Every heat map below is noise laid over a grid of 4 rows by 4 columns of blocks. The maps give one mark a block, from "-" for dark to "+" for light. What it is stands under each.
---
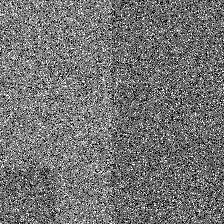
++--
++--
++--
-+--
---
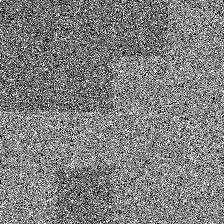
---+
--++
++++
+-++
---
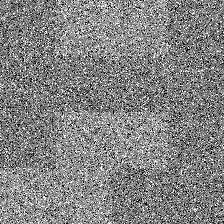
-++-
----
-++-
++--
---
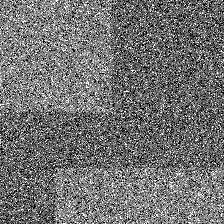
++--
++--
----
-+++
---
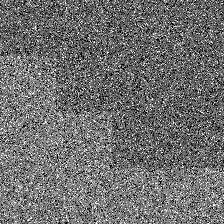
----
+---
++--
++++
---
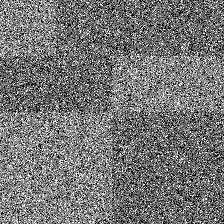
+---
--++
++--
++--
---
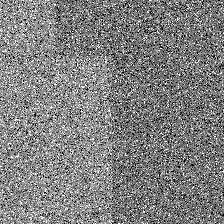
+---
++--
++--
++--
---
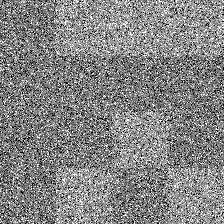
-+++
----
--+-
-+-+
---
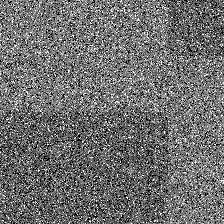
+++-
++++
---+
---+
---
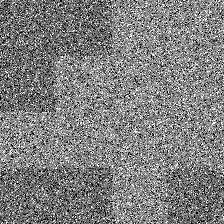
--++
-+++
++++
--+-
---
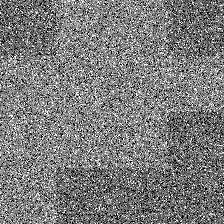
-++-
++++
+++-
+---
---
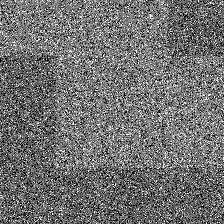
+++-
-+++
-+++
----
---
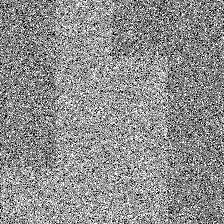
-+--
-++-
-++-
+++-
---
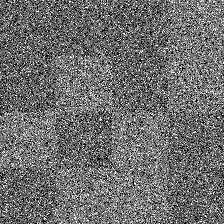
---+
-+-+
+-+-
-++-
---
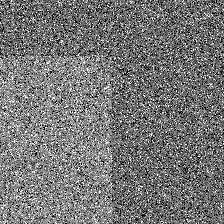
----
++--
++--
++--
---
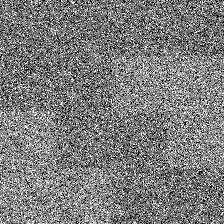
----
--++
+--+
++--
